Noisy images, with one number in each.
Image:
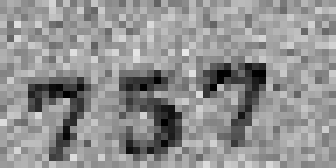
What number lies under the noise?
757
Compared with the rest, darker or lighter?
darker
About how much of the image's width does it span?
two thirds
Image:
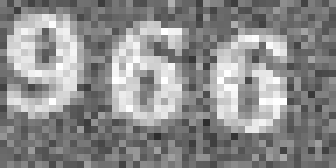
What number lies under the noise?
966
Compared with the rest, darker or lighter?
lighter
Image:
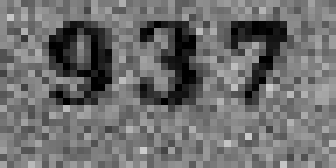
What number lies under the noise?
937
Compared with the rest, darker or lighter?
darker
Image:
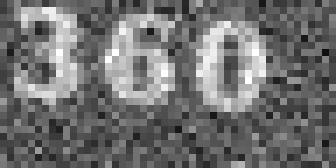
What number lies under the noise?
360
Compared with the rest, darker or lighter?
lighter
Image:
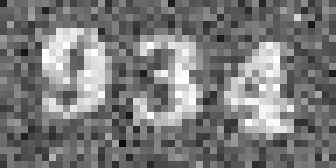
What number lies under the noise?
934
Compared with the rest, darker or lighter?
lighter
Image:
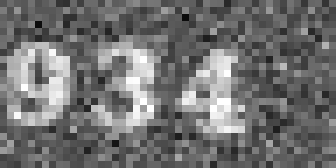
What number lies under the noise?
934
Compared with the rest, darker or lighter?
lighter
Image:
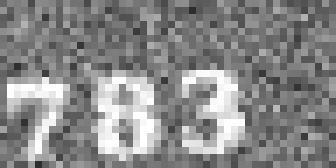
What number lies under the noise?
783
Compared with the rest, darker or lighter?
lighter
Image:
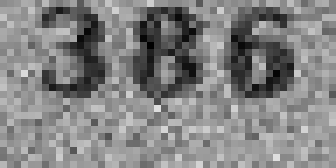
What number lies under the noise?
386
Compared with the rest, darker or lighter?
darker
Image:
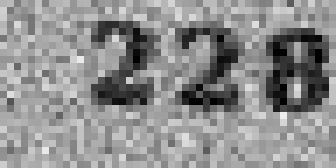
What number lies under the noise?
228
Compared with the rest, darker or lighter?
darker
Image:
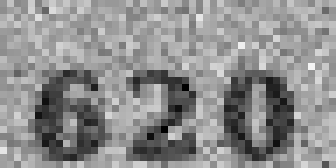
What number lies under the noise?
620
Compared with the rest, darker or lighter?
darker
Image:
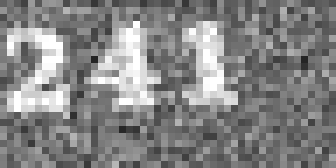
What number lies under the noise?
241
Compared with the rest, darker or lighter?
lighter
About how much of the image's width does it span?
two thirds
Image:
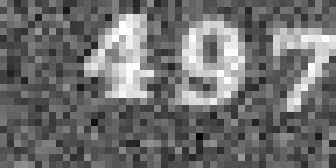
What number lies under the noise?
497
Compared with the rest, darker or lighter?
lighter
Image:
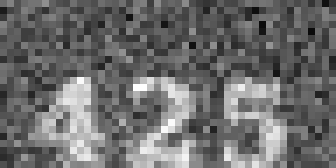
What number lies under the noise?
425
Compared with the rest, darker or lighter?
lighter
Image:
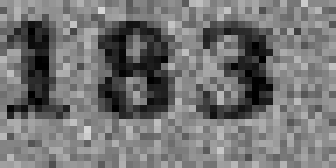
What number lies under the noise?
183
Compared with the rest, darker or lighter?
darker
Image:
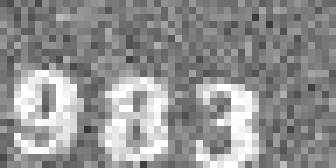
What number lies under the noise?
983
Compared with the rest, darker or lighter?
lighter
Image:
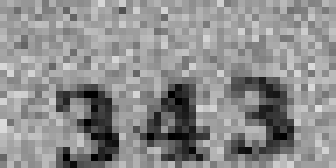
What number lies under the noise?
343
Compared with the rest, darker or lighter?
darker
